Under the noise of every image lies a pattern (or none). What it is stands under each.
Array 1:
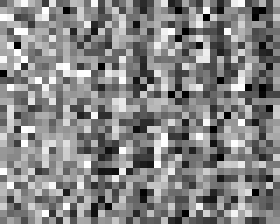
bands of columns
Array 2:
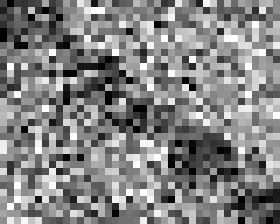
blocks along the diagonal
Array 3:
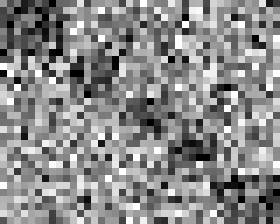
blocks along the diagonal
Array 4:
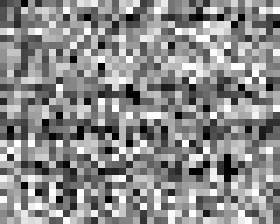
bands of rows
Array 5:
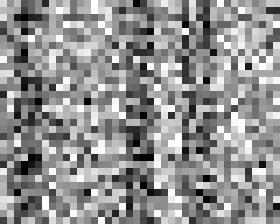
bands of columns
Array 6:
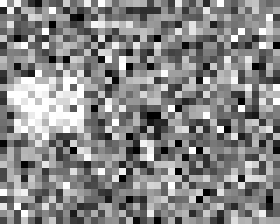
one block
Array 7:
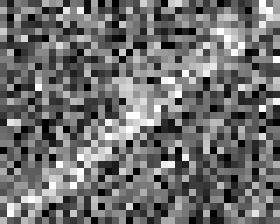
a diagonal band
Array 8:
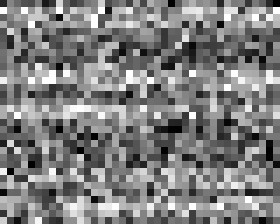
bands of rows
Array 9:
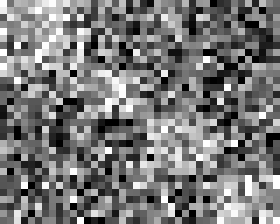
blocks along the diagonal
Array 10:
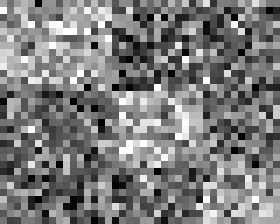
blocks along the diagonal
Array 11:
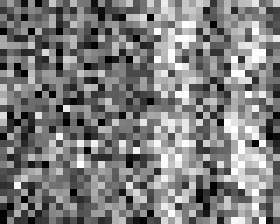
bands of columns
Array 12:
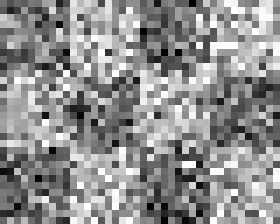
a checkerboard
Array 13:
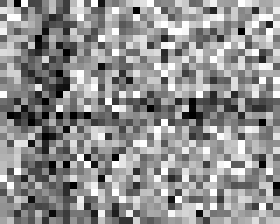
bands of rows crossing bands of columns
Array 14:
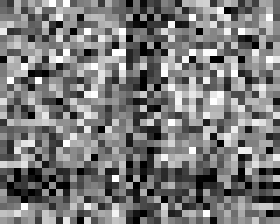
bands of rows crossing bands of columns
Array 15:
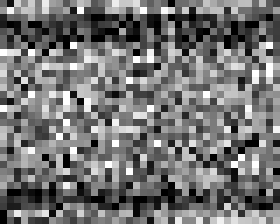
bands of rows
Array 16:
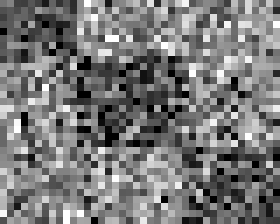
blocks along the diagonal
